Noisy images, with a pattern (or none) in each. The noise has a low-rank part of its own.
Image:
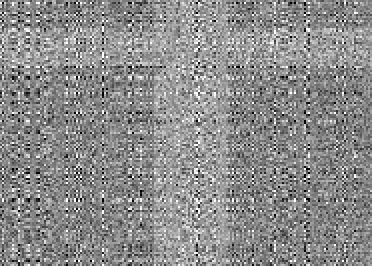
bands of rows crossing bands of columns
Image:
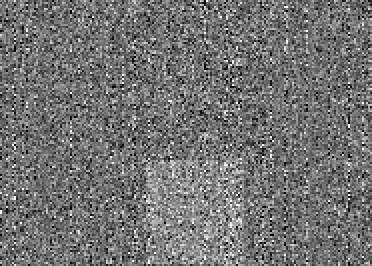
one block
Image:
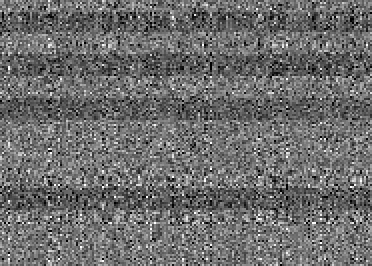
bands of rows
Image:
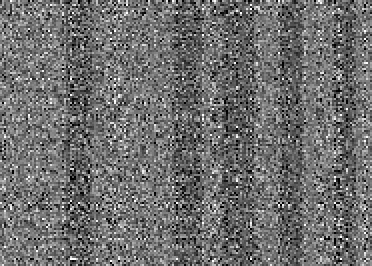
bands of columns
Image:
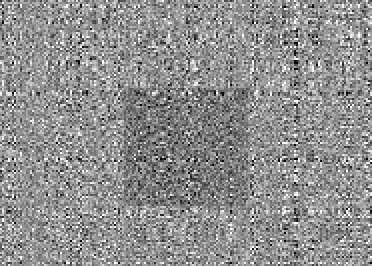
one block
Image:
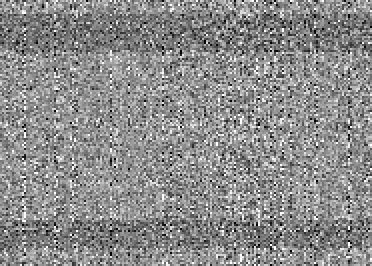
bands of rows
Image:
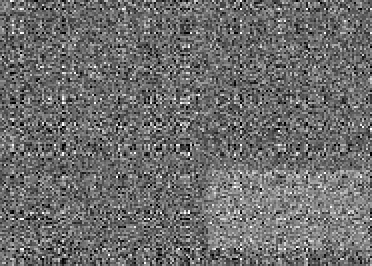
one block
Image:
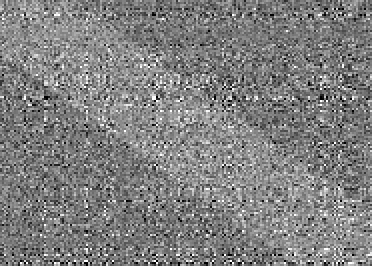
a diagonal band
